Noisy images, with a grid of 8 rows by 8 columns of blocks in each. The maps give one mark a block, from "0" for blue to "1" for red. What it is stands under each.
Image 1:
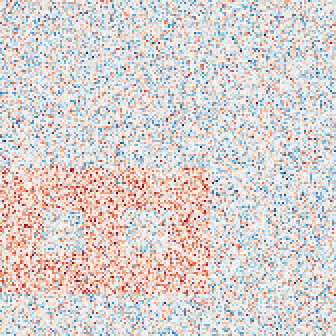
0 0 0 0 0 0 0 0
0 0 0 0 0 0 0 0
0 0 0 0 0 0 0 0
0 0 0 0 0 0 0 0
1 1 1 1 1 0 0 0
1 0 1 0 1 0 0 0
1 1 1 1 1 0 0 0
0 0 0 0 0 0 0 0
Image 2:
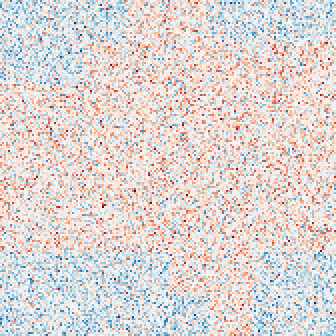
0 0 0 1 1 0 0 0
0 0 1 1 1 1 1 1
1 1 1 1 1 1 1 1
1 1 1 1 1 1 1 1
1 1 1 1 1 1 1 1
1 1 1 1 1 1 1 1
0 0 0 0 1 1 0 0
0 0 0 0 0 1 0 0
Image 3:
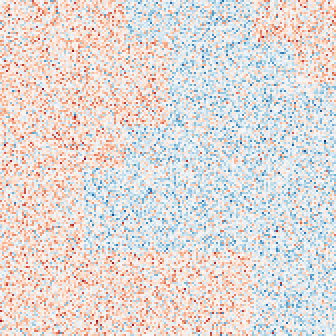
1 1 1 0 0 0 1 1
1 1 1 1 0 0 0 1
1 1 1 1 0 0 0 0
1 1 1 0 0 0 0 0
1 1 0 0 0 0 0 0
1 1 0 0 0 0 0 0
1 1 1 1 1 1 0 0
1 1 1 1 1 1 0 0
